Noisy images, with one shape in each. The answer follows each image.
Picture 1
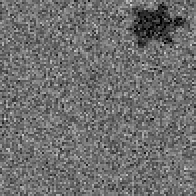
turtle
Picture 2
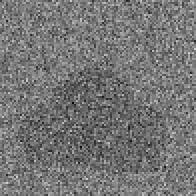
cloud
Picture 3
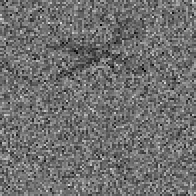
pair of scissors
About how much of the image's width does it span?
half
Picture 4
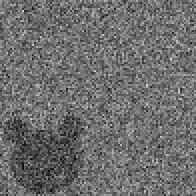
bear's head
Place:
bottom left
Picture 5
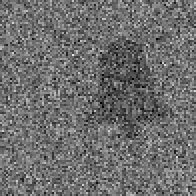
bell
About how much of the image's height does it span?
half
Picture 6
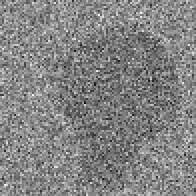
light bulb
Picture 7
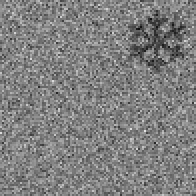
snowflake
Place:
top right
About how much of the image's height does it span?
a third
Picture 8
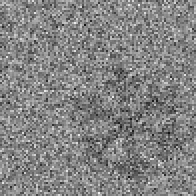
snowflake
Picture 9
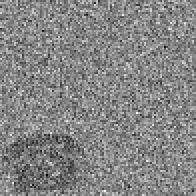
telephone
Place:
bottom left
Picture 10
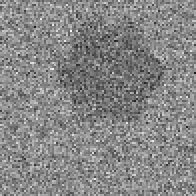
flower
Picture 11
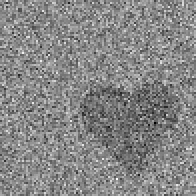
heart
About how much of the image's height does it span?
half
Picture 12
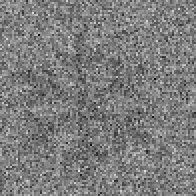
snowflake
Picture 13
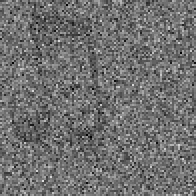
pair of musical notes
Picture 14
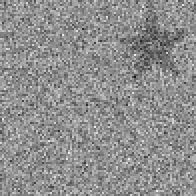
star
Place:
top right
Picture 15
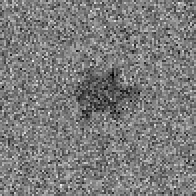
turtle
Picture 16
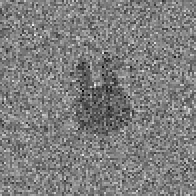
rabbit's head
